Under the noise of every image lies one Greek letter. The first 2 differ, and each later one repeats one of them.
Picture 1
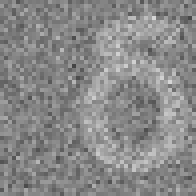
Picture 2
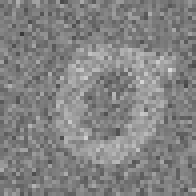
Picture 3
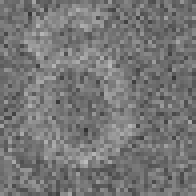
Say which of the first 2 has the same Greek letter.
1
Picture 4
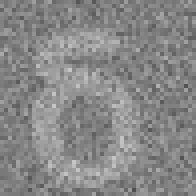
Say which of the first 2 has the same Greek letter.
1
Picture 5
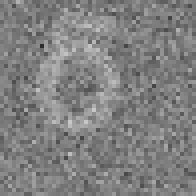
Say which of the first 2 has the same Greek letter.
1
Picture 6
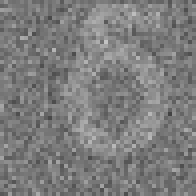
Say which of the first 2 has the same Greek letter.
1
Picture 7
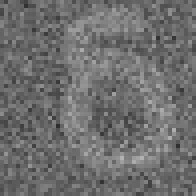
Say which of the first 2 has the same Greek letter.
1
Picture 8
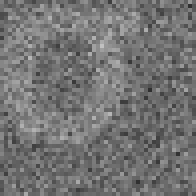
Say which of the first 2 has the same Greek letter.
2
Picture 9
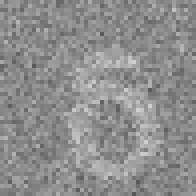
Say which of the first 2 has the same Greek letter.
1
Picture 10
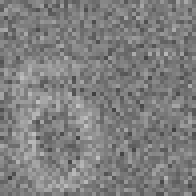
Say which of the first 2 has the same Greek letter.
1
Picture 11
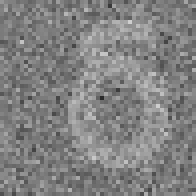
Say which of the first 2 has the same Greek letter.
1
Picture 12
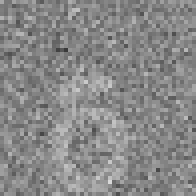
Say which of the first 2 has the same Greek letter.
1
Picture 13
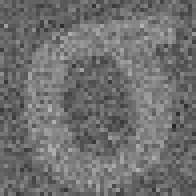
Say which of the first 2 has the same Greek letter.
2
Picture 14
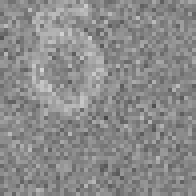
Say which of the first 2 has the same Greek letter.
1
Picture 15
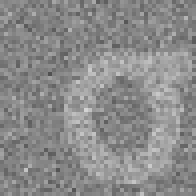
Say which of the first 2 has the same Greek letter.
2
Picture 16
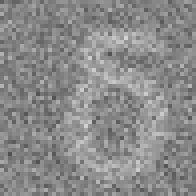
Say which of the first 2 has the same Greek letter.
1
